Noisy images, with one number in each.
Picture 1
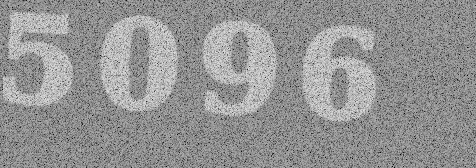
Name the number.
5096
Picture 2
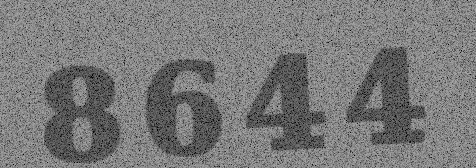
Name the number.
8644
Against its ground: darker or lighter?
darker
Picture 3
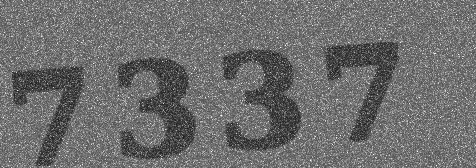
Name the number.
7337
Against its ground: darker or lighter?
darker
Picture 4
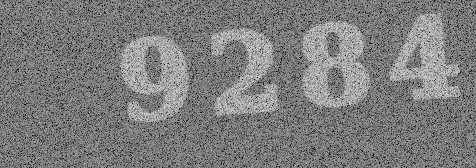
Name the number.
9284
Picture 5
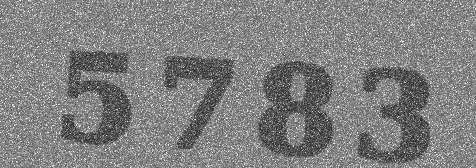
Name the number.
5783
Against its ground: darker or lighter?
darker
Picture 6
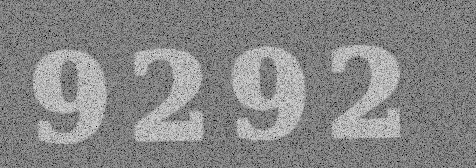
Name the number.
9292
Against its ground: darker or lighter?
lighter
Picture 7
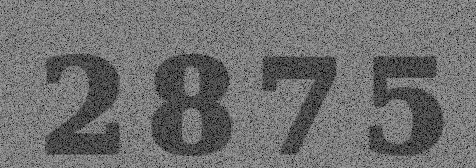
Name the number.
2875
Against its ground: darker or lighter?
darker
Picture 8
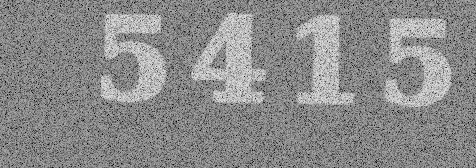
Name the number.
5415
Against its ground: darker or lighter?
lighter
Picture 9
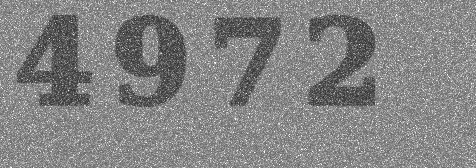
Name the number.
4972
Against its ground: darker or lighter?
darker
